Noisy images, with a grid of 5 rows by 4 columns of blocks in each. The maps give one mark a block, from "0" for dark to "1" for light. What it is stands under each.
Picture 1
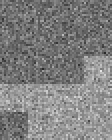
0000
0000
0001
1111
0111
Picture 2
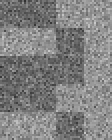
0011
1101
0001
0011
1101
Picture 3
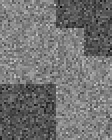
1100
1110
1111
0011
0011
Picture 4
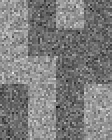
1010
1000
1100
0101
0101
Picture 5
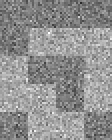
0000
0111
1001
1101
0110
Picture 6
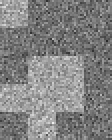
1000
0000
0110
1110
0100
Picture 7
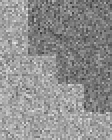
1000
1000
1100
1110
1111
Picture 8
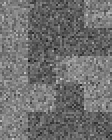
1001
1000
1011
1101
1000
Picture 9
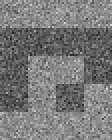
1111
0000
0110
0101
1111
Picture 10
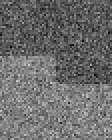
0000
0000
1100
1111
1111
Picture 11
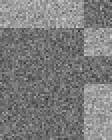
1110
0001
0000
0001
0001
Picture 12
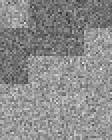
1000
0001
0111
1111
1111
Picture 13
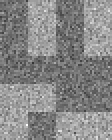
0101
0101
0000
1100
1011
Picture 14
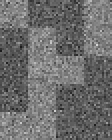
1001
0101
0110
0100
1100
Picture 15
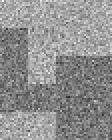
1111
0111
0100
0000
1100
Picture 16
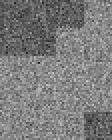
0001
0011
1111
1111
1110
